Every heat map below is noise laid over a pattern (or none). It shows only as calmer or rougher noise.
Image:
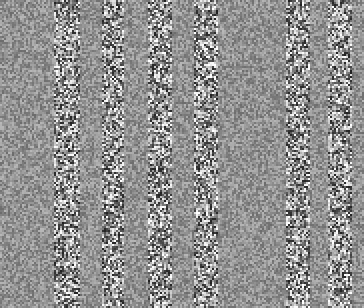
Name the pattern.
bands of columns
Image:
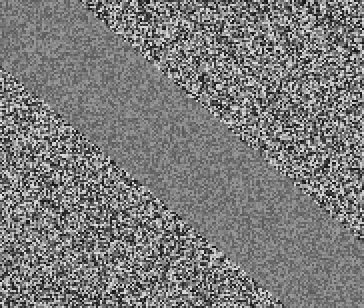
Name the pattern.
a diagonal band
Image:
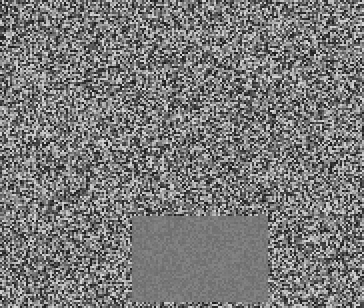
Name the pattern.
one block
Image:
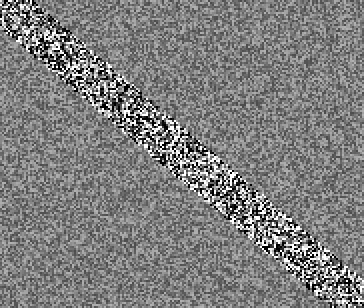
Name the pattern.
a diagonal band
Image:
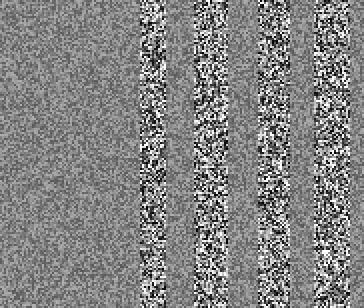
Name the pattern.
bands of columns
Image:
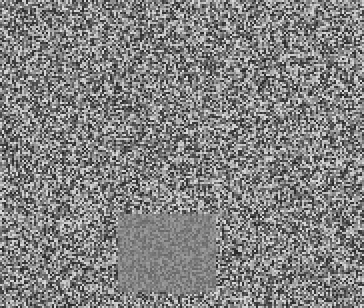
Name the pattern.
one block
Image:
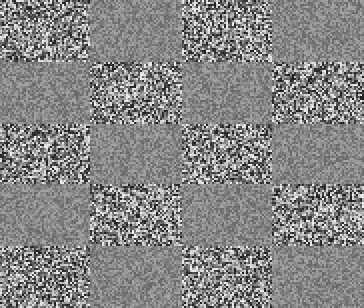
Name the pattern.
a checkerboard
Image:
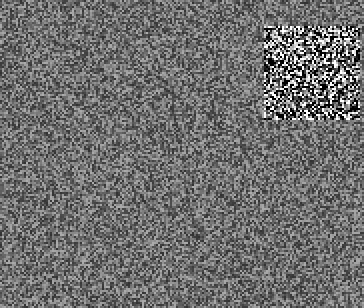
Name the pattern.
one block
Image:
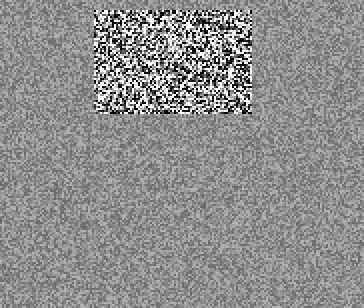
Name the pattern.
one block
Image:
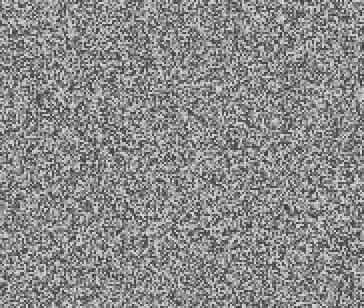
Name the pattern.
only noise
